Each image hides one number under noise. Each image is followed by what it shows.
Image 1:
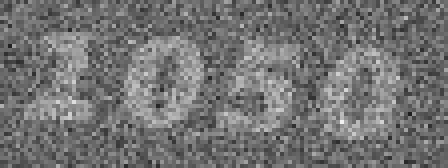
1050
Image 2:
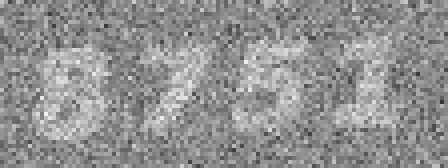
8751
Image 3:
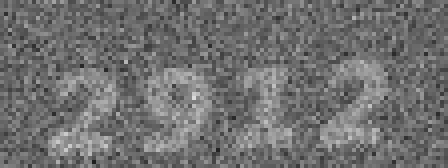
2912
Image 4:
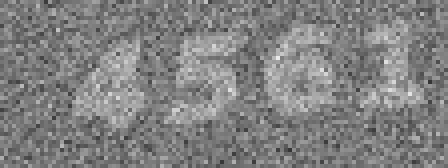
4561
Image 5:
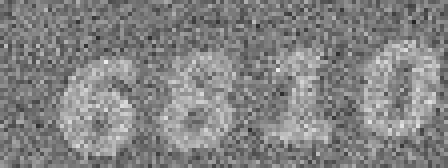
6810
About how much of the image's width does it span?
nearly all
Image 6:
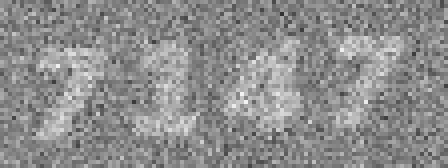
7147
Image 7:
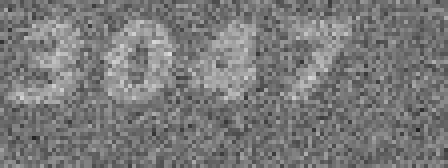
3047
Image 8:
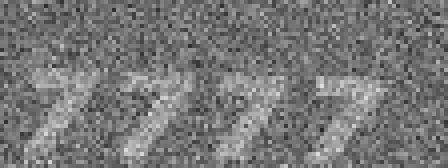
7777
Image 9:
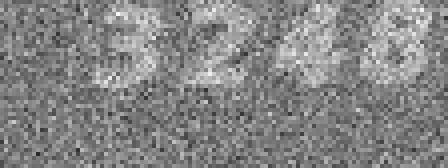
3248
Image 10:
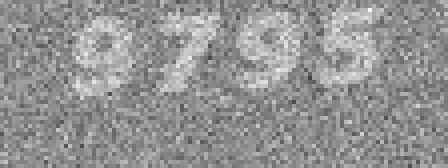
9795
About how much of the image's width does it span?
two thirds
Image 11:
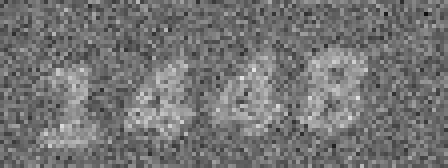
1448
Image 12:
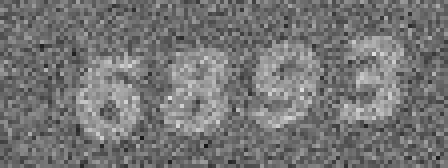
6893
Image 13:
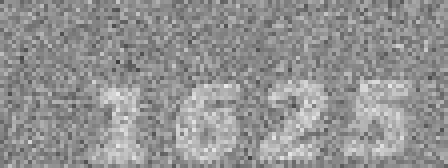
1625
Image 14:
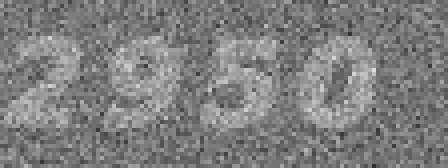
2950
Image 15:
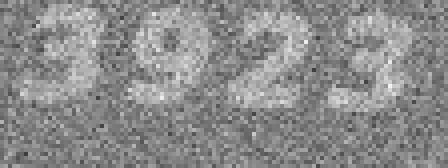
3923
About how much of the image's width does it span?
nearly all
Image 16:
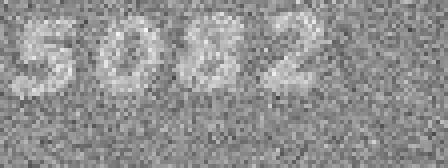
5082
